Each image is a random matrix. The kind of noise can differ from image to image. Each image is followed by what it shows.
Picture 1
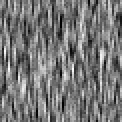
streaked along the columns
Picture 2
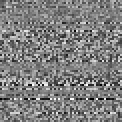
rows of uneven size
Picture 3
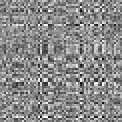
low rank plus noise
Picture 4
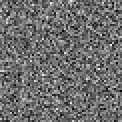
independent entries
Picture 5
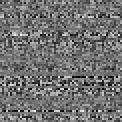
rows of uneven size
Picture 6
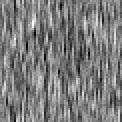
streaked along the columns
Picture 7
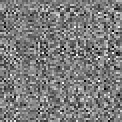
low rank plus noise
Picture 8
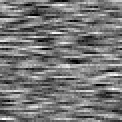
streaked along the rows
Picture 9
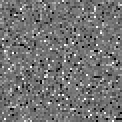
heavy tails
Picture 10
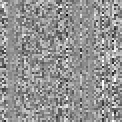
columns of uneven size
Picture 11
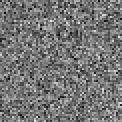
independent entries
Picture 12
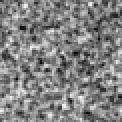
blotchy
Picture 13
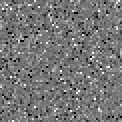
heavy tails
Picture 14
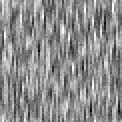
streaked along the columns
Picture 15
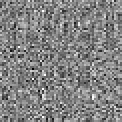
low rank plus noise
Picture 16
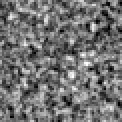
blotchy
